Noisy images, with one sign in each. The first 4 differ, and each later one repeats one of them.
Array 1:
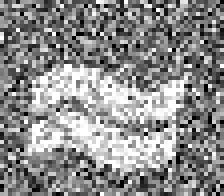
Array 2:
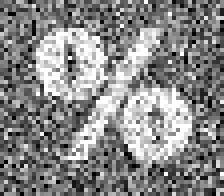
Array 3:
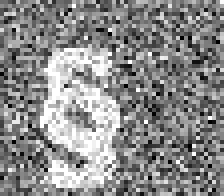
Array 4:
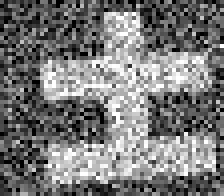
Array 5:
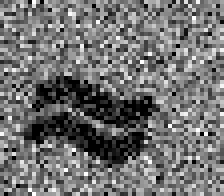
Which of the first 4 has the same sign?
1
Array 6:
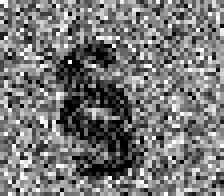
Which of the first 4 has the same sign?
3
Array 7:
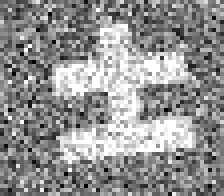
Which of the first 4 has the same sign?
4
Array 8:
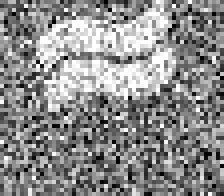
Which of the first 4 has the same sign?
1
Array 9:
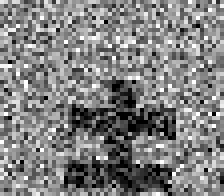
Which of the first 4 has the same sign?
4
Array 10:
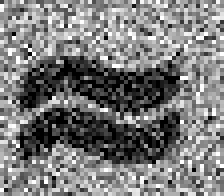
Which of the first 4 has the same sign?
1
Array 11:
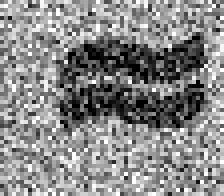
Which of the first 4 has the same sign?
1
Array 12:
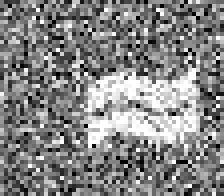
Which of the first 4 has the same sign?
1
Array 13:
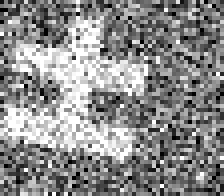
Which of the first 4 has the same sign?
4
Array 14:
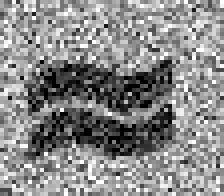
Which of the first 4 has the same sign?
1
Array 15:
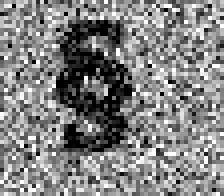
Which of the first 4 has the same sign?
3
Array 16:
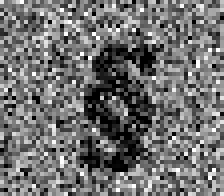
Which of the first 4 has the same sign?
3
